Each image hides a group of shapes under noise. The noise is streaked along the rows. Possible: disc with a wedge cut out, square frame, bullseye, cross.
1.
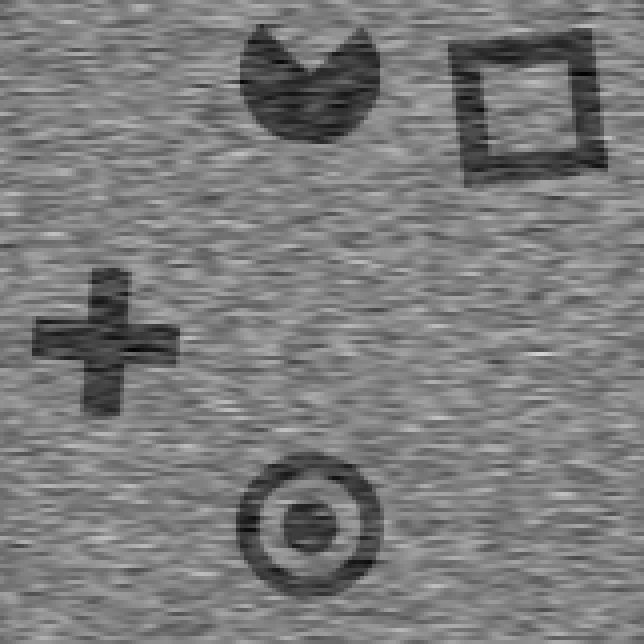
top middle: disc with a wedge cut out; top right: square frame; middle left: cross; bottom middle: bullseye
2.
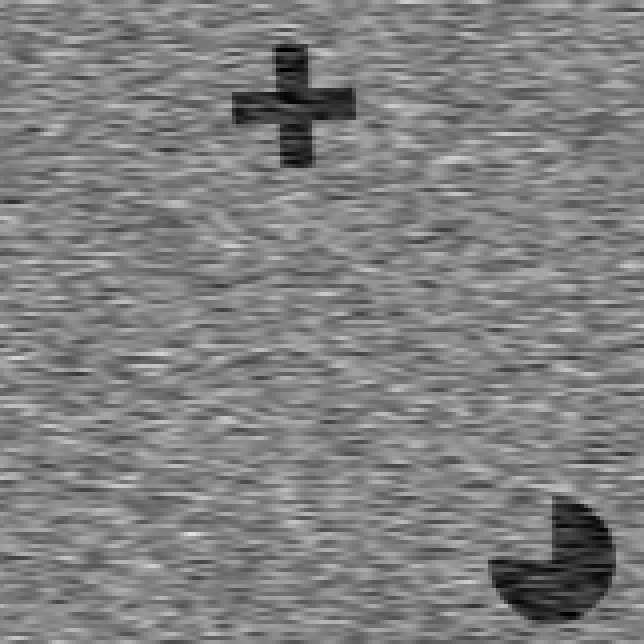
top middle: cross; bottom right: disc with a wedge cut out
